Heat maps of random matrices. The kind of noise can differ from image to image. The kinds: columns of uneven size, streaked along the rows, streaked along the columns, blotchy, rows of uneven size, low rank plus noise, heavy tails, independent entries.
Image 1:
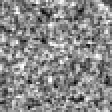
blotchy
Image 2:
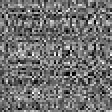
low rank plus noise
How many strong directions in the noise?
two
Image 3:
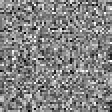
low rank plus noise
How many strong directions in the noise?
five to eight
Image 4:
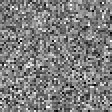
independent entries
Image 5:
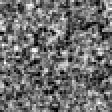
blotchy
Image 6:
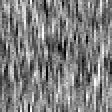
streaked along the columns
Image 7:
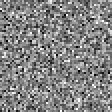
independent entries
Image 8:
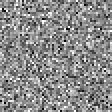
independent entries
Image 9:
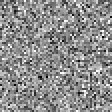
independent entries
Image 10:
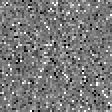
heavy tails
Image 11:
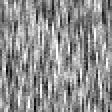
streaked along the columns
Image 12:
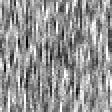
streaked along the columns
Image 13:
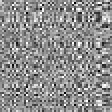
low rank plus noise
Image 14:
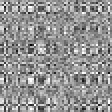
low rank plus noise
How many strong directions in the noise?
one
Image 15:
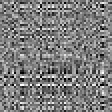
low rank plus noise
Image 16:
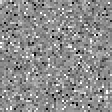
heavy tails
